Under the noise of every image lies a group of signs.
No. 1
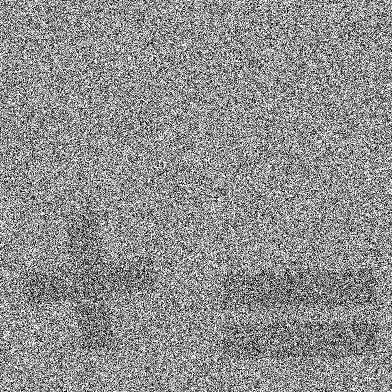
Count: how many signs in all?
2
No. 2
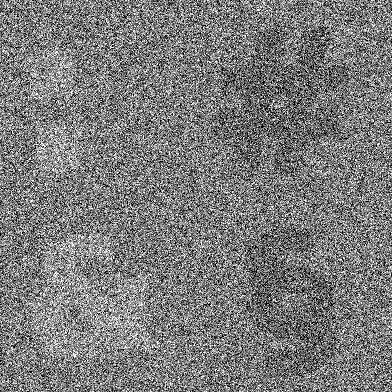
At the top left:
colon
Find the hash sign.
top right
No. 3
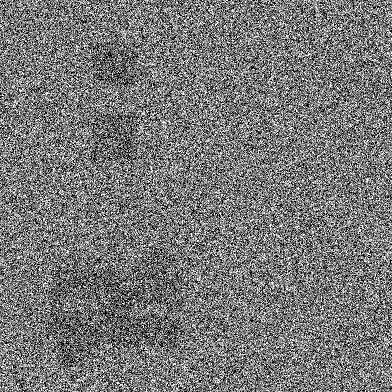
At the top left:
colon
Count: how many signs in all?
2
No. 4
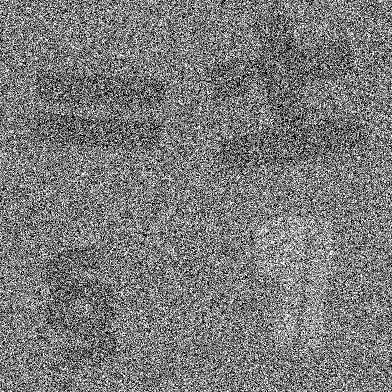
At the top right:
plus-minus sign
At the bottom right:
pilcrow
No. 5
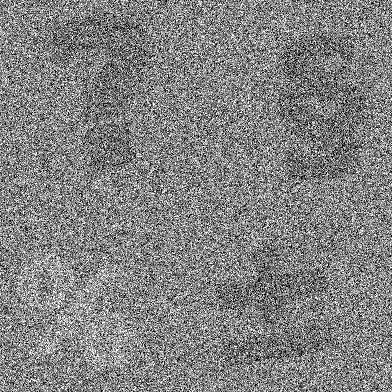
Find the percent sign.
bottom left
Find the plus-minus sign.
bottom right
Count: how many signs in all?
4
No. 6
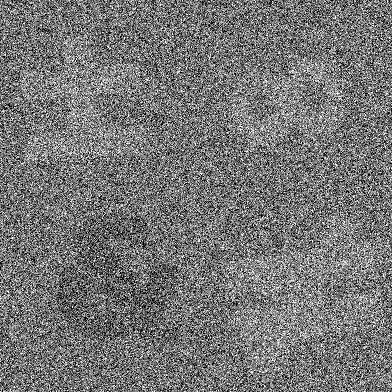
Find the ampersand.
bottom left
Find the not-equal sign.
bottom right
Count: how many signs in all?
4
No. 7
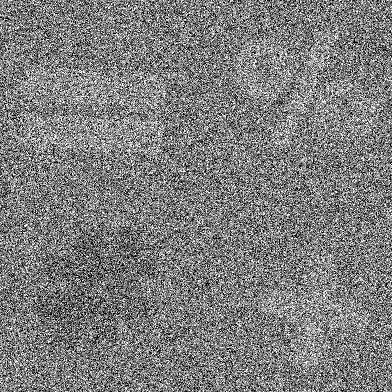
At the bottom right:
plus sign
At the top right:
percent sign
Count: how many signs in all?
4
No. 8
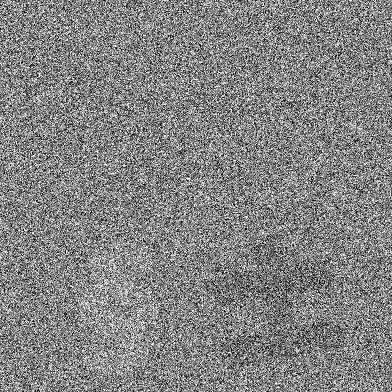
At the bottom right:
plus-minus sign
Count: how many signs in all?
2
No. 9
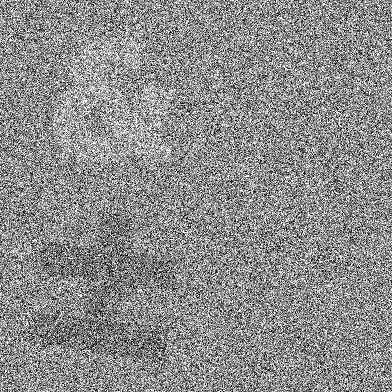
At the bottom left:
plus-minus sign
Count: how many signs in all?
2
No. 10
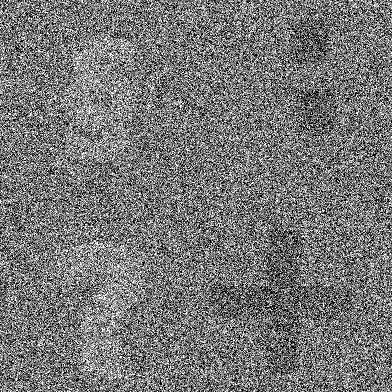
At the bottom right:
plus sign
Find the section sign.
top left
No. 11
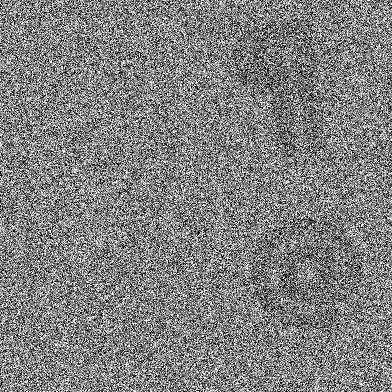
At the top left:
nothing
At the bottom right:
at sign
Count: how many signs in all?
2
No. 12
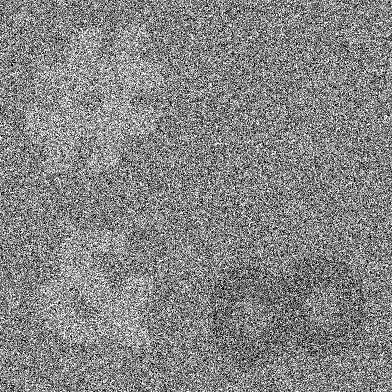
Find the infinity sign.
bottom right
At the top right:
nothing
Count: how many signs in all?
3
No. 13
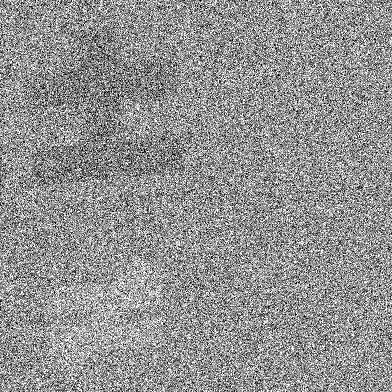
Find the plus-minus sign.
top left
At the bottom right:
nothing
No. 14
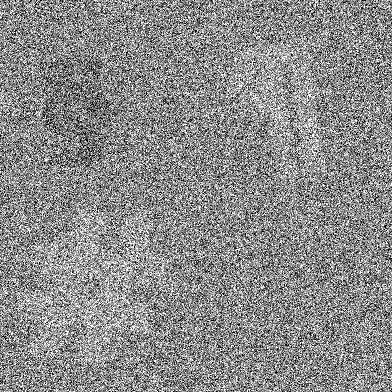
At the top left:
section sign
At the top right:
pilcrow
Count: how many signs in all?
3
